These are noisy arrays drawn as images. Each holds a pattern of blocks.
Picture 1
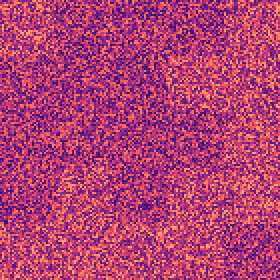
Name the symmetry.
mirrored about the diagonal from the top left
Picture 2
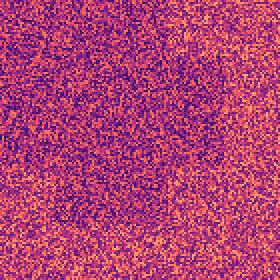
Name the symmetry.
mirrored about the diagonal from the top left
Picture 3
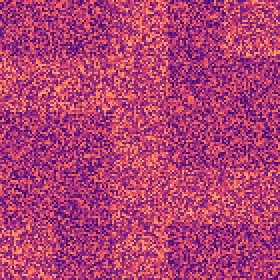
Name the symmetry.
the same after a half turn
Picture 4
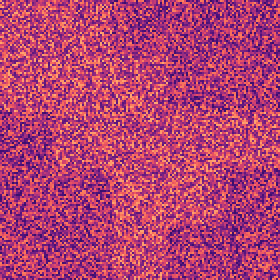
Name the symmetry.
mirrored about the diagonal from the top left
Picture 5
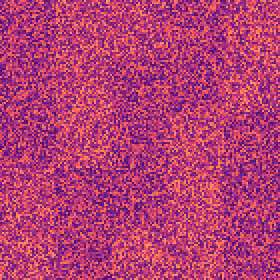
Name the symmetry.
the same after a half turn
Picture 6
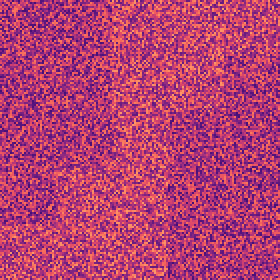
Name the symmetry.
the same after a half turn
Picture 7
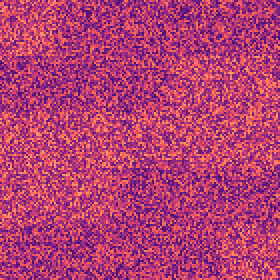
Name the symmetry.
the same after a half turn
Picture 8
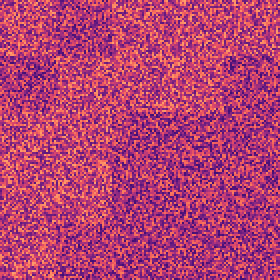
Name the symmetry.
mirrored about the diagonal from the top left
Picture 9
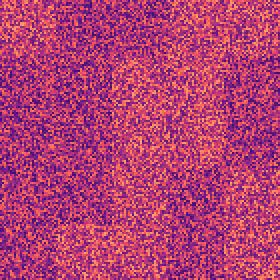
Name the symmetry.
no symmetry
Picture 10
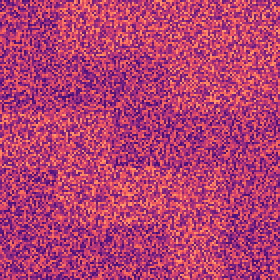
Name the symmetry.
no symmetry
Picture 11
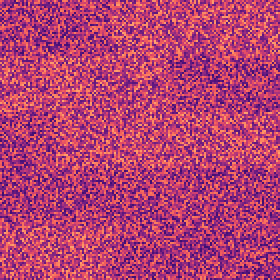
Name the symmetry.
no symmetry
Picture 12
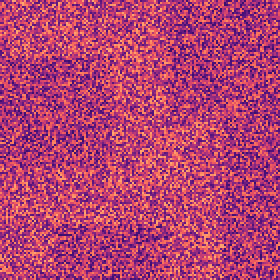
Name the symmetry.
no symmetry
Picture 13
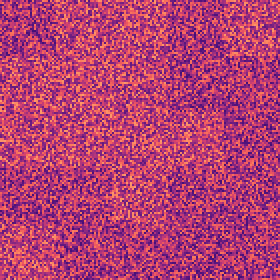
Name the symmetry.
mirrored about the diagonal from the top left
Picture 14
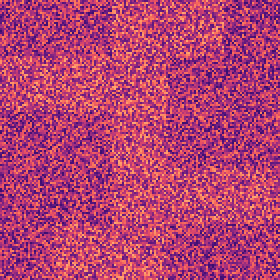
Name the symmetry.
the same after a half turn
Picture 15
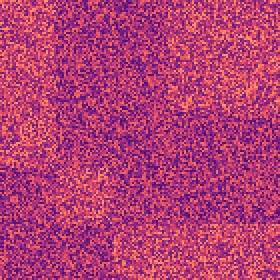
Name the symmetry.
mirrored about the diagonal from the bottom left
